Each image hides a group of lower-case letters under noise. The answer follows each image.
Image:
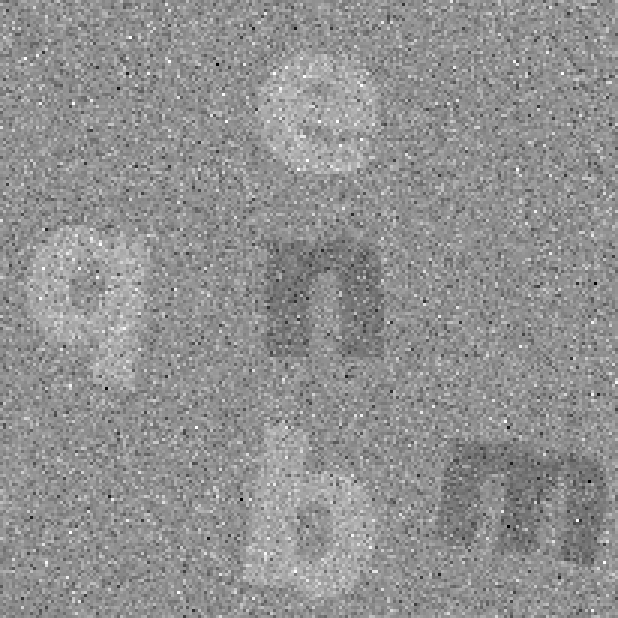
top middle: light e; middle left: light q; centre: dark n; bottom middle: light b; bottom right: dark m
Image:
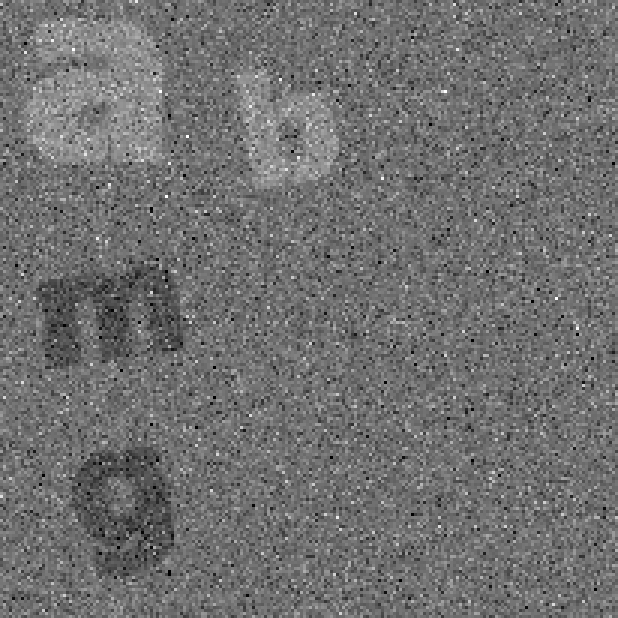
top left: light a; top middle: light b; middle left: dark m; bottom left: dark g
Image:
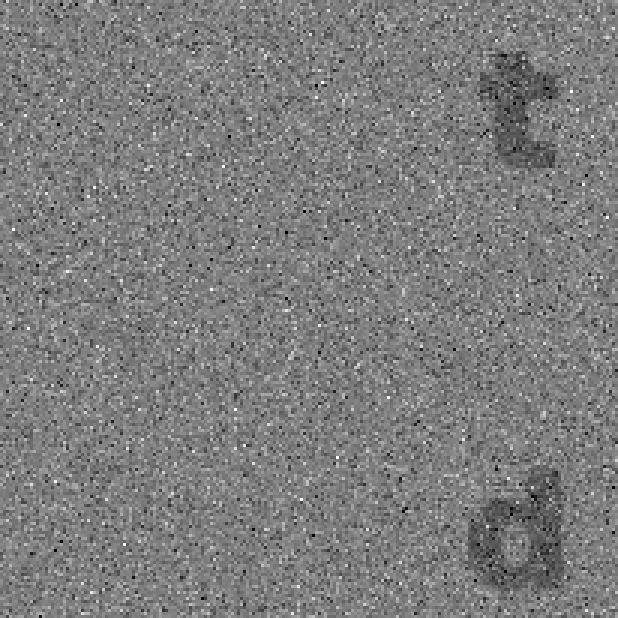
top right: dark t; bottom right: dark d
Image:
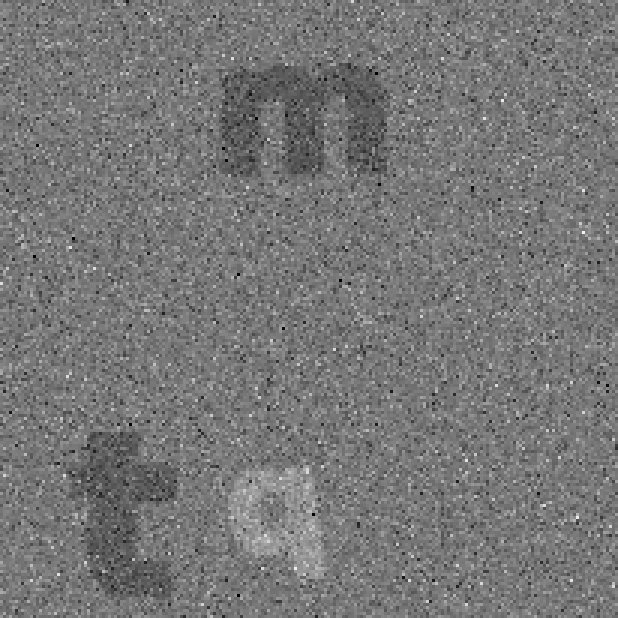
top middle: dark m; bottom left: dark t; bottom middle: light q
